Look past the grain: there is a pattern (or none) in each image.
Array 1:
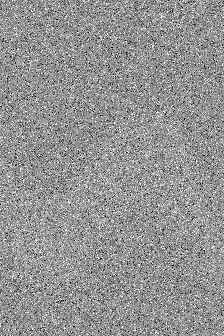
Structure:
a wavy band
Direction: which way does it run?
left to right
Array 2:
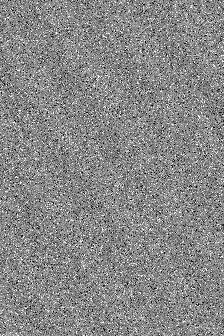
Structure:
diagonal stripes
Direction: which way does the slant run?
top left to bottom right
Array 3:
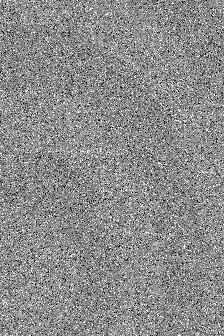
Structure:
rings round one point
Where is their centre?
bottom left
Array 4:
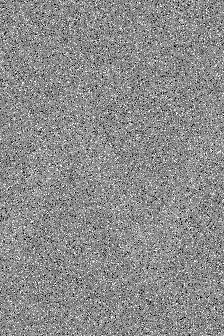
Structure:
a wavy band
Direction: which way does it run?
left to right
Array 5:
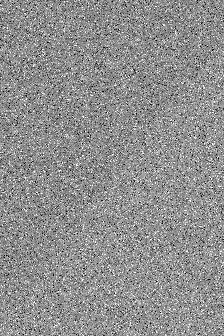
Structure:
a sharp edge
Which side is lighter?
bottom right
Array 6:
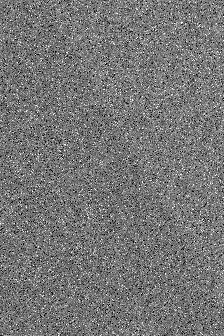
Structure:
a sharp edge
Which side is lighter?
top right
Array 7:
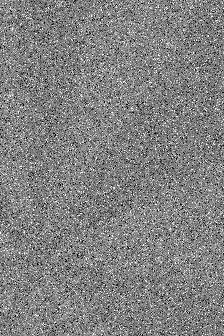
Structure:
spokes from one point
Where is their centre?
bottom left
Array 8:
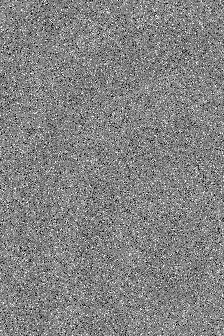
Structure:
rings round one point
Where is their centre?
bottom right
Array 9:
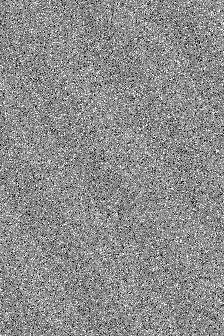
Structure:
diagonal stripes
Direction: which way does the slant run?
top left to bottom right
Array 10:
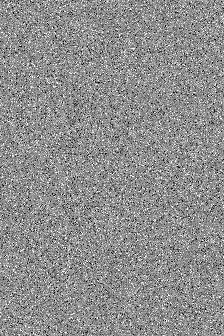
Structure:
only noise
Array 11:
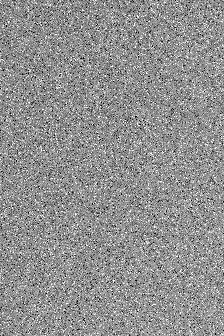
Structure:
a smooth slope
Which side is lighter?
bottom right
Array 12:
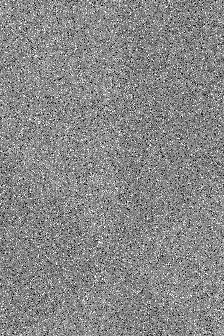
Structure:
spokes from one point
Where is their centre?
bottom middle
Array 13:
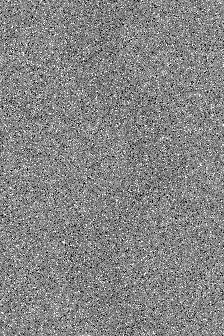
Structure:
a wavy band
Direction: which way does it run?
top to bottom
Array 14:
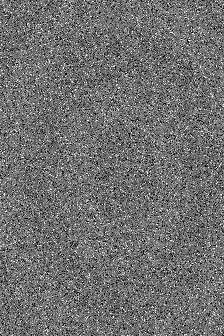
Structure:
rings round one point
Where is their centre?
centre
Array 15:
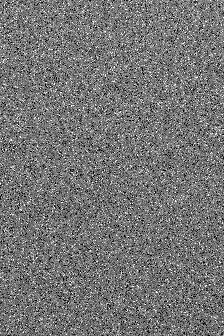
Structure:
a smooth slope
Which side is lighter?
top
